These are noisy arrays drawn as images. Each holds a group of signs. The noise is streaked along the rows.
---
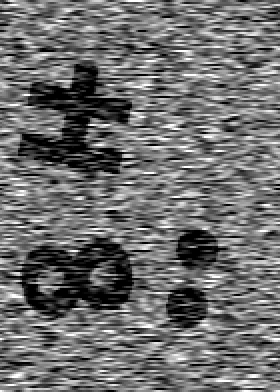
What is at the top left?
plus-minus sign
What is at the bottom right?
colon
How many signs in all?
3
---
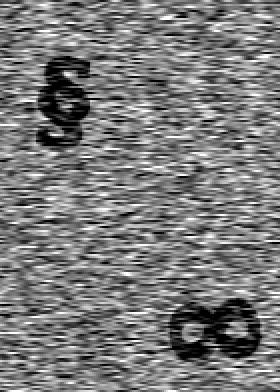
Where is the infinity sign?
bottom right
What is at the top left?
section sign
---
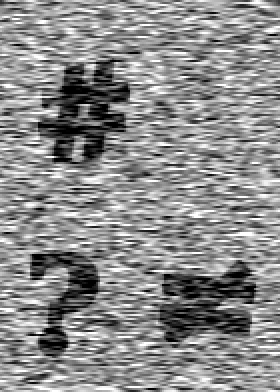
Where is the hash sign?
top left
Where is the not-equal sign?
bottom right
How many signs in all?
3
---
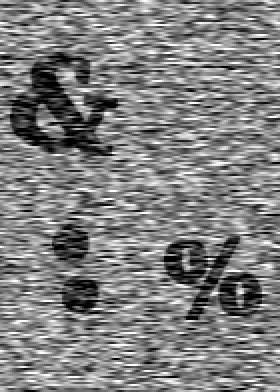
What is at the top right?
nothing
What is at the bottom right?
percent sign
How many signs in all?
3
